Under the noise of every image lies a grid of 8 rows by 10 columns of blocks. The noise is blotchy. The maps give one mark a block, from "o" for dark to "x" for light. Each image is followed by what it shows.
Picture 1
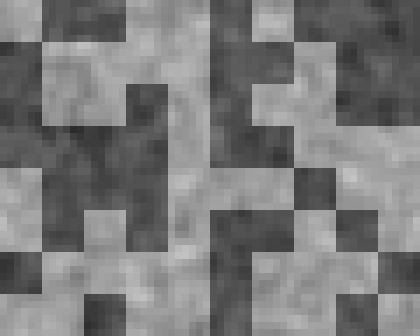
x o o x x o x o o o
o x x x x o o x o o
o x x o x o x x o o
o o o o x o o x x x
x o o o x x x o x x
x o x o x o o x o x
o x x x x o x x x o
x x o x x o x x o x
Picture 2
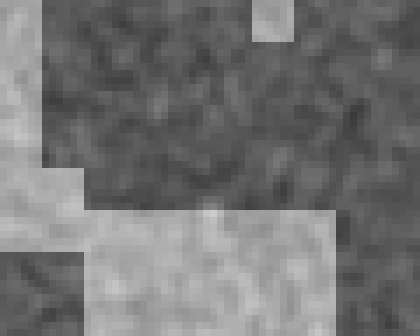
x o o o o o x o o o
x o o o o o o o o o
x o o o o o o o o o
x o o o o o o o o o
x x o o o o o o o o
x x x x x x x x o o
o o x x x x x x o o
o o x x x x x x o o
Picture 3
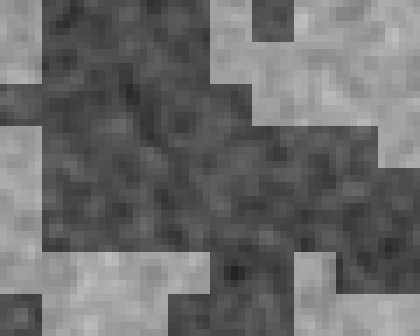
x o o o o x o x x x
x o o o o x x x x x
o o o o o o x x x x
x o o o o o o o o x
x o o o o o o o o o
x o o o o o o o o o
x x x x x o o x o o
o x x x o o o x x x
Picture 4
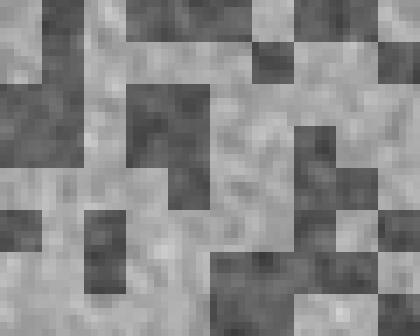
x o x o o o x o o x
x o x x x x o x x o
o o x o o x x x x x
o o x o o x x o x x
x x x x o x x o o x
o x o x x x x o x o
x x o x x o o o o x
x x x x x o o x x o
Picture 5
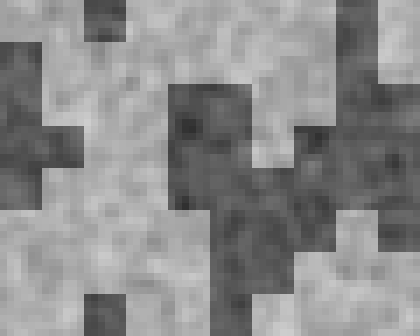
x x o x x x x x o x
o x x x x x x x o x
o x x x o o x x o o
o o x x o o x o o o
o x x x o o o o o o
x x x x x o o o x o
x x x x x o o x x x
x x o x x o x x x x
